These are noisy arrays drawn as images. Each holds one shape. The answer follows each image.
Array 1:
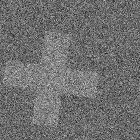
light cross
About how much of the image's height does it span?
two thirds
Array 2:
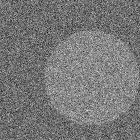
light disc
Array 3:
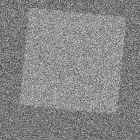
light square
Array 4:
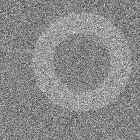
light ring
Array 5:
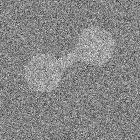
light dumbbell
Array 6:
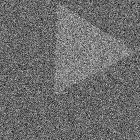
light triangle
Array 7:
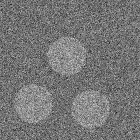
light three dots
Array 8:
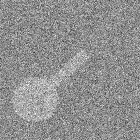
light lollipop
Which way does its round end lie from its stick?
down and left
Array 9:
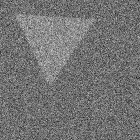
light triangle
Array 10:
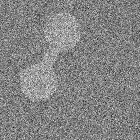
light dumbbell
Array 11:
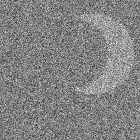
light crescent
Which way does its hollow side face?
left
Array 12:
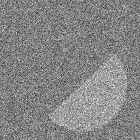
light half disc
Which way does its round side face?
down and right
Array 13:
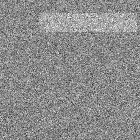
light bar
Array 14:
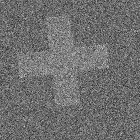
light cross
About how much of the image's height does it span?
two thirds
